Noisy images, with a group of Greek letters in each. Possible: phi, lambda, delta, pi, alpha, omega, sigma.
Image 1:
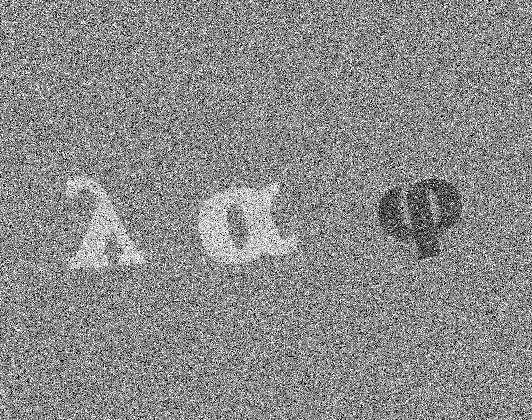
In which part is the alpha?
centre
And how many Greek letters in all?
3
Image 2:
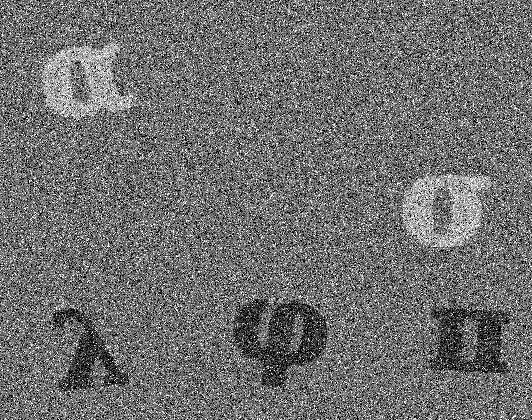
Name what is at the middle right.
sigma
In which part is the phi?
bottom middle
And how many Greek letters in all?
5
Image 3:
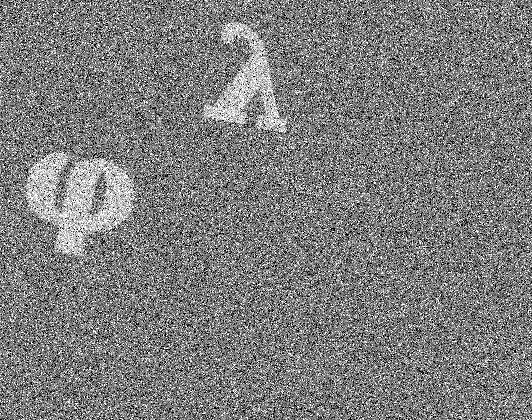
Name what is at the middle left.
phi
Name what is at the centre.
nothing
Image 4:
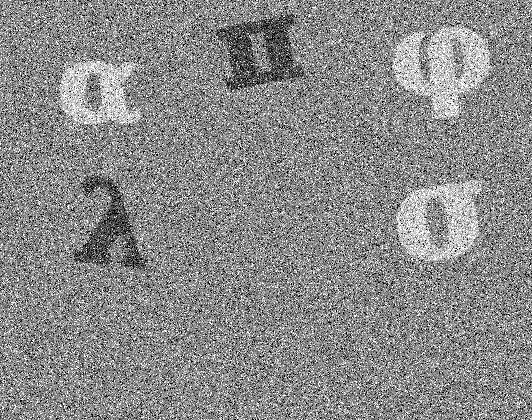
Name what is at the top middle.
pi
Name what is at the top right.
phi
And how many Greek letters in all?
5
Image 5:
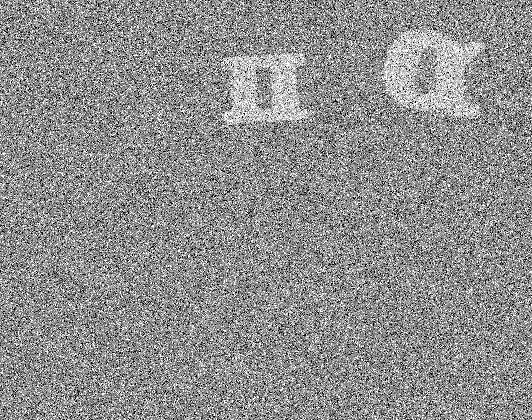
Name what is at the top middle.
pi
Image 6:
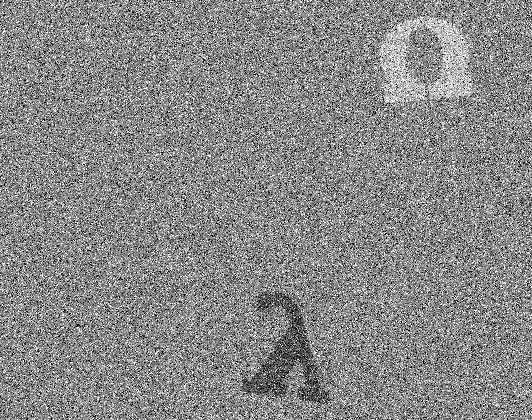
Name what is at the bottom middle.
lambda
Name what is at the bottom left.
nothing
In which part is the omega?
top right
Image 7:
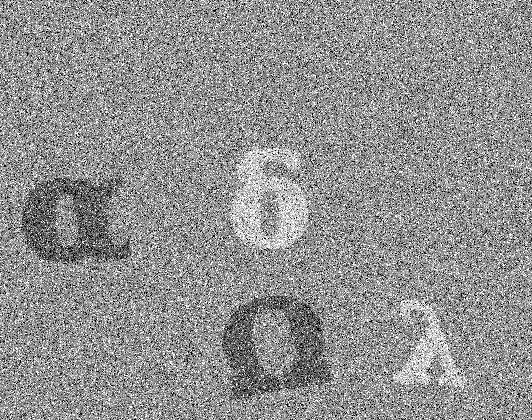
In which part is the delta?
centre
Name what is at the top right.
nothing
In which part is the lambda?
bottom right
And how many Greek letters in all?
4
